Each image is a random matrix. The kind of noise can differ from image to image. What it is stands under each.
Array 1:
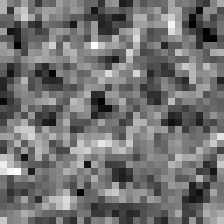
blotchy
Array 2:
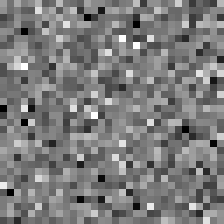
heavy tails
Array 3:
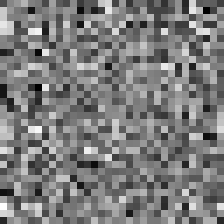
low rank plus noise
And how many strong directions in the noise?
two
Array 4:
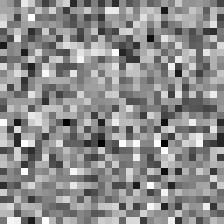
low rank plus noise
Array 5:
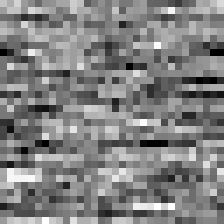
streaked along the rows
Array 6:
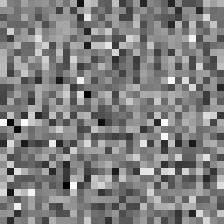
low rank plus noise
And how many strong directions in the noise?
three or four
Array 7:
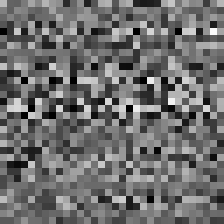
rows of uneven size
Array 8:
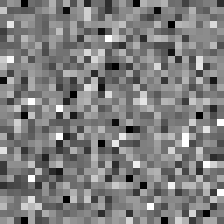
heavy tails
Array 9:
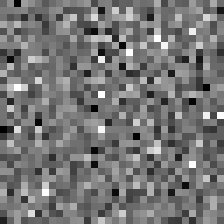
heavy tails
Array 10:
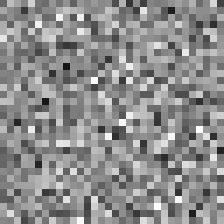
independent entries
